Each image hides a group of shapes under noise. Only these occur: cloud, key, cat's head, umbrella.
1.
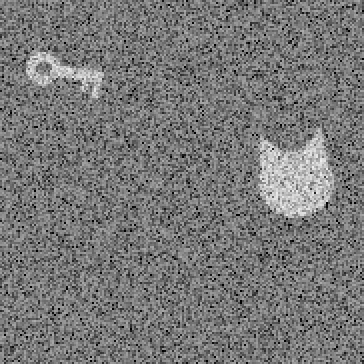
top left: key; middle right: cat's head
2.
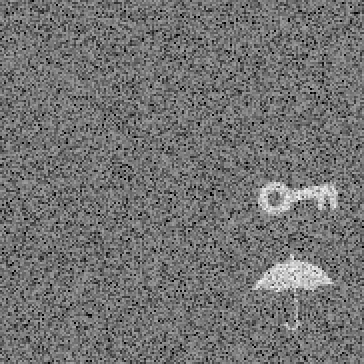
middle right: key; bottom right: umbrella
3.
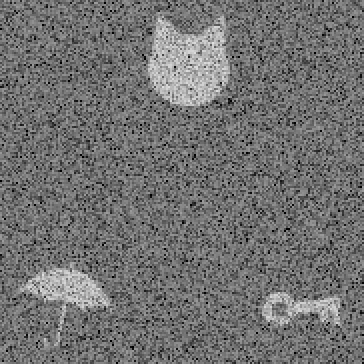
top middle: cat's head; bottom left: umbrella; bottom right: key
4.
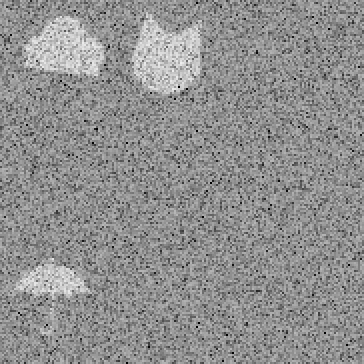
top left: cloud; top middle: cat's head; bottom left: umbrella
